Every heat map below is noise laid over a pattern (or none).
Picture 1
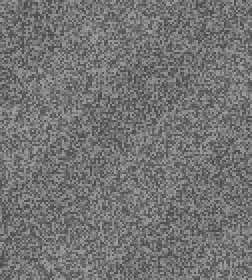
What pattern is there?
diagonal stripes
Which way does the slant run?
bottom left to top right
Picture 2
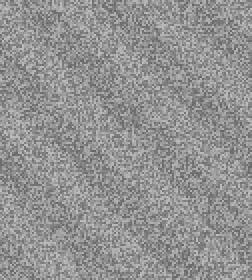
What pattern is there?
diagonal stripes
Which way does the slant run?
top left to bottom right
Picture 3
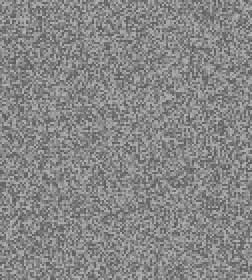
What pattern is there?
only noise
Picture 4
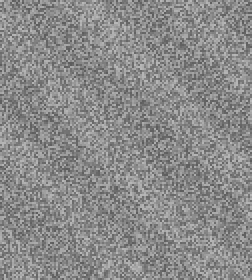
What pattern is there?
diagonal stripes
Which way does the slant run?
top left to bottom right
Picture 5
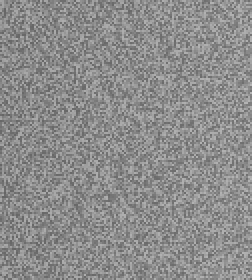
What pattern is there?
a smooth slope
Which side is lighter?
right
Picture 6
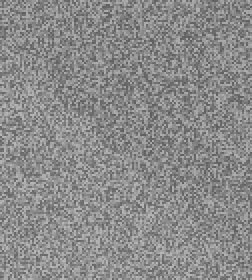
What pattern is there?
a sharp edge
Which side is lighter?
bottom left
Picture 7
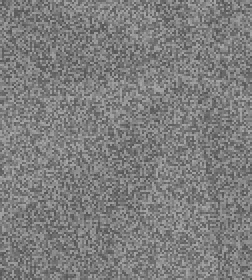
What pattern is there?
spokes from one point
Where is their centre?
top right
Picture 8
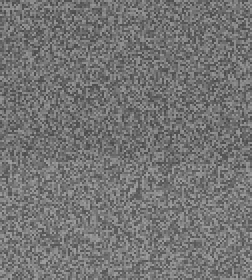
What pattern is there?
a sharp edge
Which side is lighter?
bottom
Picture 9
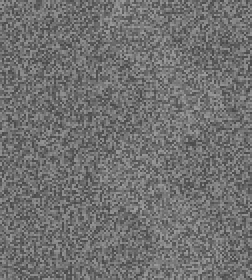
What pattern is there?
a wavy band
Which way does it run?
top to bottom
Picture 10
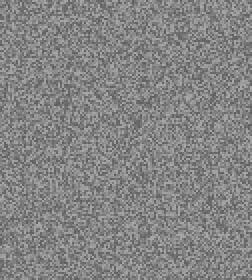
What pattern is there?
only noise
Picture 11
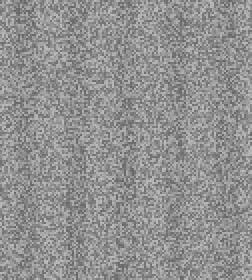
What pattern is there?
vertical stripes
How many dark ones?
5
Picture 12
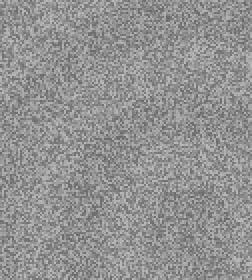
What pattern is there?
rings round one point
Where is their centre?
bottom right
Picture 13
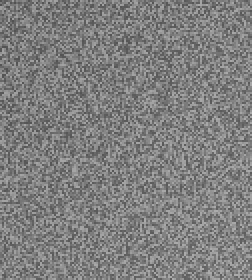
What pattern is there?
a smooth slope
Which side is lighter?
bottom right
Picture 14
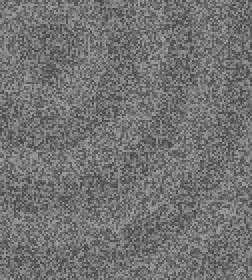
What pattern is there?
rings round one point
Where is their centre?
top left
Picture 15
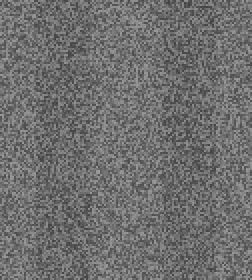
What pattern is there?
vertical stripes
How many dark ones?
2
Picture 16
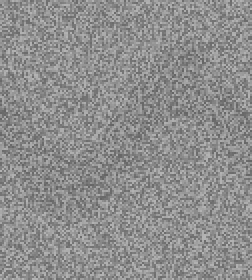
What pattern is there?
a wavy band
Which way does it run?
left to right
